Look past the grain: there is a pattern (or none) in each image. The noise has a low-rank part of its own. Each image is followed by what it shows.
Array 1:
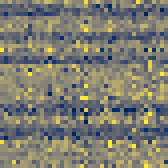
bands of rows
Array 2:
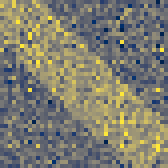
a diagonal band
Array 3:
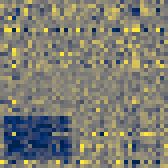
one block
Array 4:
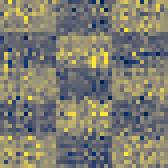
a checkerboard
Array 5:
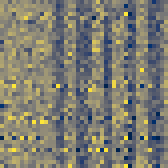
bands of columns
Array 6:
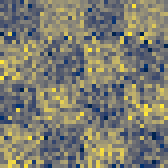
a checkerboard
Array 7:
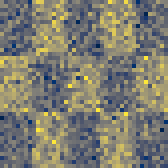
a checkerboard
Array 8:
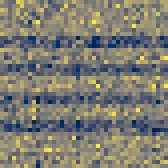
bands of rows
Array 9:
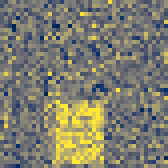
one block
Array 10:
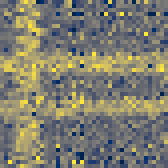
bands of rows crossing bands of columns
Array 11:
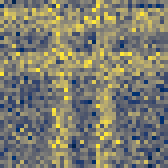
bands of rows crossing bands of columns
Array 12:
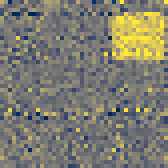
one block
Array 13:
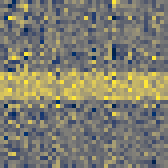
one band of rows
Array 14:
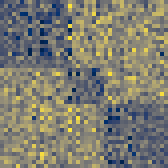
blocks along the diagonal
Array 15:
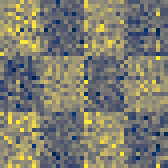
a checkerboard
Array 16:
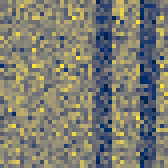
bands of columns
